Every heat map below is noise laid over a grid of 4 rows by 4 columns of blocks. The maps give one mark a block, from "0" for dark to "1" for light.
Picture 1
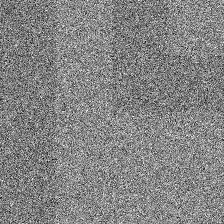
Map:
0101
0100
0111
0111
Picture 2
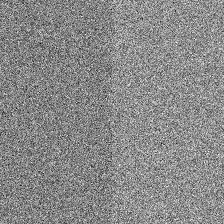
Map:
0011
0011
0011
0011
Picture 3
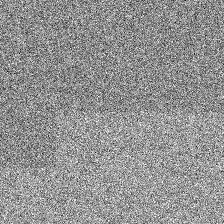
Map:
0000
0000
0111
1111
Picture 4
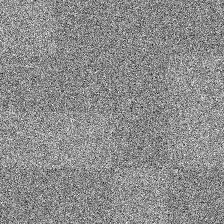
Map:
1000
0001
1101
0010
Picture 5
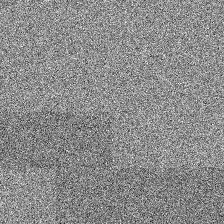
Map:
1111
1111
0011
1000
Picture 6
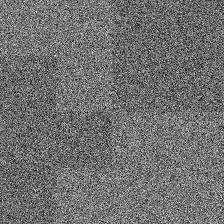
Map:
1100
0100
0011
0111
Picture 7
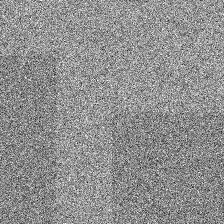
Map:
1111
0111
0100
0100
